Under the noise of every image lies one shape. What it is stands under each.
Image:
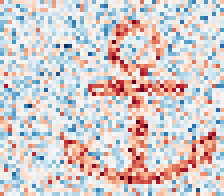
anchor
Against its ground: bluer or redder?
redder
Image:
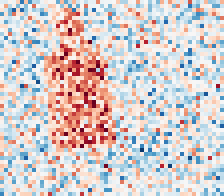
bottle
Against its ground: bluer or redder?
redder
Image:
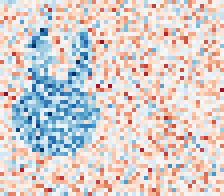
rabbit's head
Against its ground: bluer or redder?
bluer
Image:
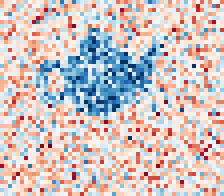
teapot
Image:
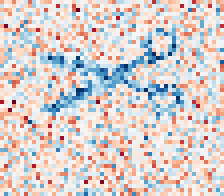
pair of scissors
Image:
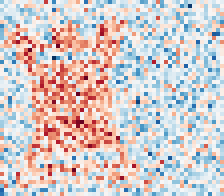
chess rook
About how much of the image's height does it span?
nearly all
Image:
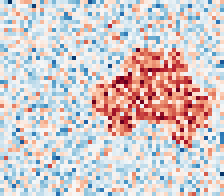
car
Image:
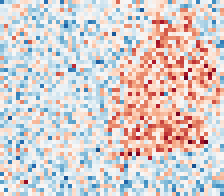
chess knight
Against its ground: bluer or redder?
redder
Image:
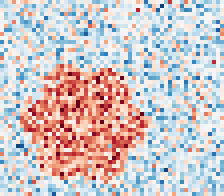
flower
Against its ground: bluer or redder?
redder
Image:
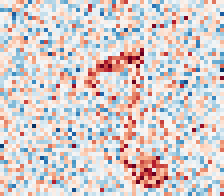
musical note
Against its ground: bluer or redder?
redder
